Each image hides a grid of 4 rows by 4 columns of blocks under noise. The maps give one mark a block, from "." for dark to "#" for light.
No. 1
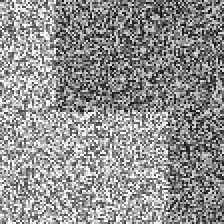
# . . .
# . . .
# # # .
# # # .
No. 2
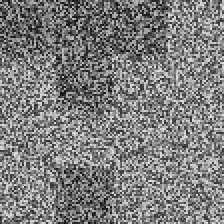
. . . #
# . # #
# # # #
# . # #
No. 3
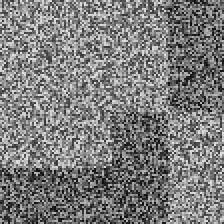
# # # .
# # # .
# # . #
. . . #
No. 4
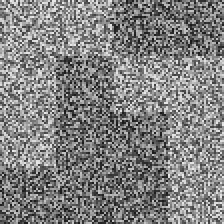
# # . .
# . # #
# . . #
. . . #
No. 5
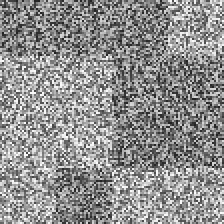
. . . #
# # . .
# # . .
# . # #
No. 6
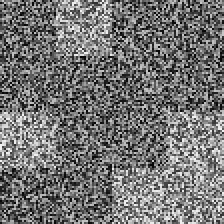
. # . .
. . . .
# . . #
. . # #
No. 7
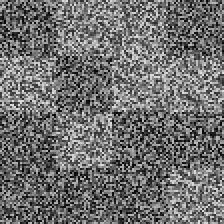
. # # .
# . # #
. # . .
. . . #
